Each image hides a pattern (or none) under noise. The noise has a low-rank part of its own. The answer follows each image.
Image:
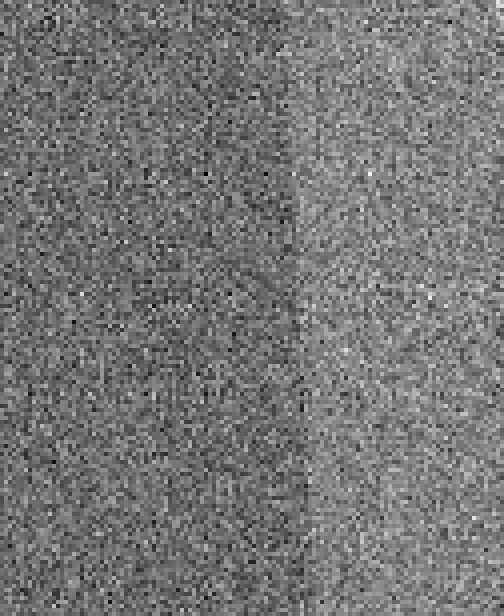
a sharp edge
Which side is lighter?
right
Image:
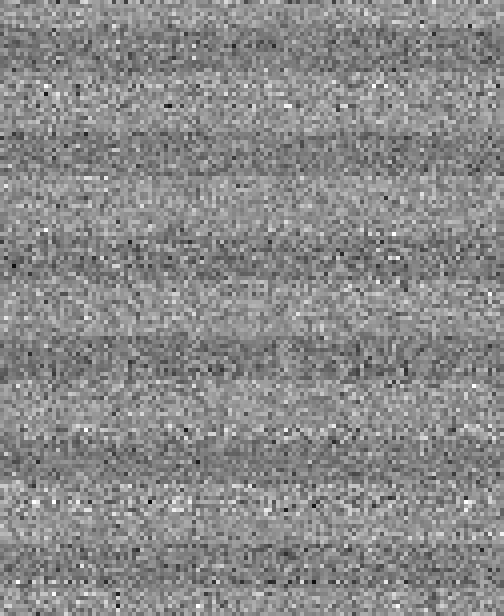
horizontal stripes
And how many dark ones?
6
